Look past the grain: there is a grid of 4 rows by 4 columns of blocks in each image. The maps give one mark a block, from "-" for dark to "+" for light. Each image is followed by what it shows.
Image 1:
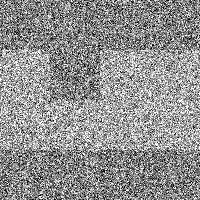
- - - -
+ - + +
+ + + +
- - - -
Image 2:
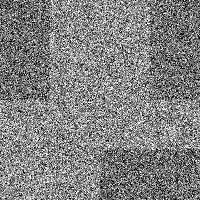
- + + -
- + + -
+ + + +
+ + - -
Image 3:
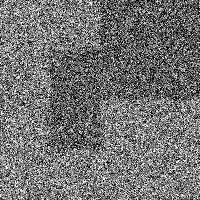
+ + - -
+ - - -
+ - + +
+ + + +
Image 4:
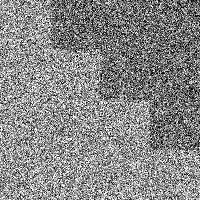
+ - - -
+ + - -
+ + + -
+ + + +
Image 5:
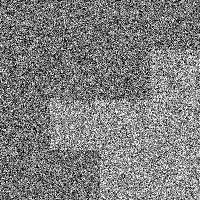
- - - -
- - - +
- + + +
- - + +
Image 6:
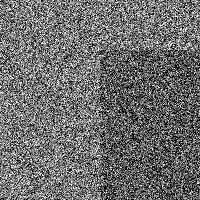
+ + + +
+ + - -
+ + - -
+ + - -
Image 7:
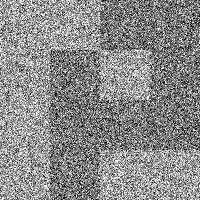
+ + - -
+ - + -
+ - - -
+ - + +
